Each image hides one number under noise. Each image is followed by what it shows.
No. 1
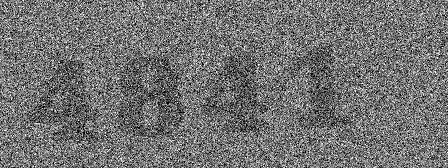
4841
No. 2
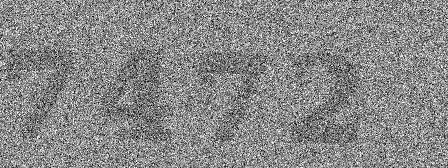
7472
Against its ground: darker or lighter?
darker
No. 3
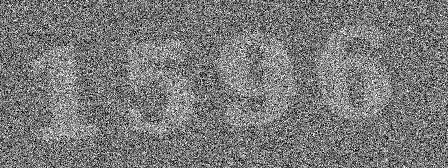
1596
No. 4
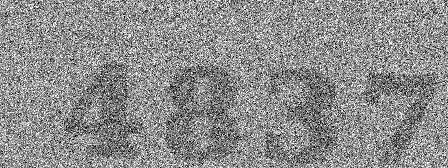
4837
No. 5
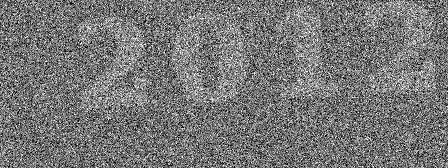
2012
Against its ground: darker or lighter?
lighter
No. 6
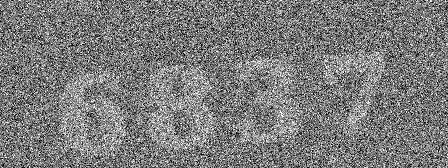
6837
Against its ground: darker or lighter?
lighter
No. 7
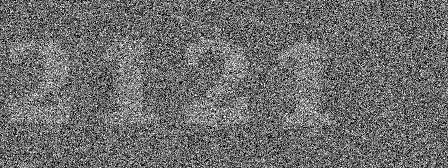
2121
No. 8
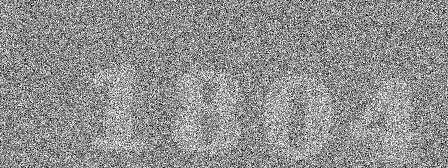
1804
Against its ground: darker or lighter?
lighter
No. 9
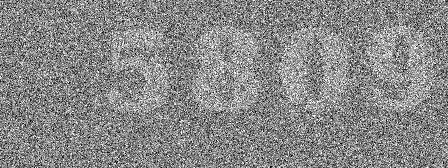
5809
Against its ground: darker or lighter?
lighter
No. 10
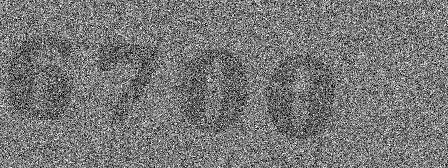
6700
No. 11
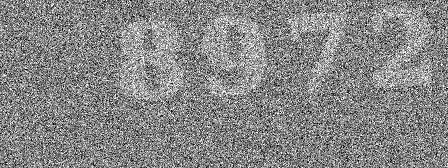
8972
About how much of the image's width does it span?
two thirds
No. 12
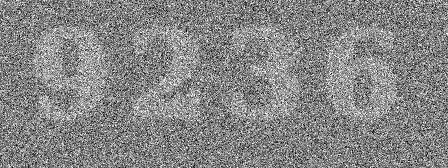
9236
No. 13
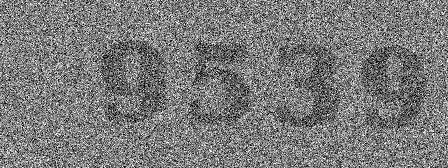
9539
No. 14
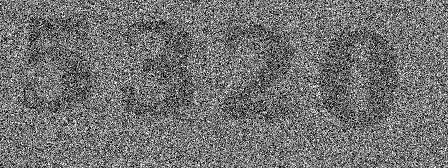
5320
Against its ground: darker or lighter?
darker
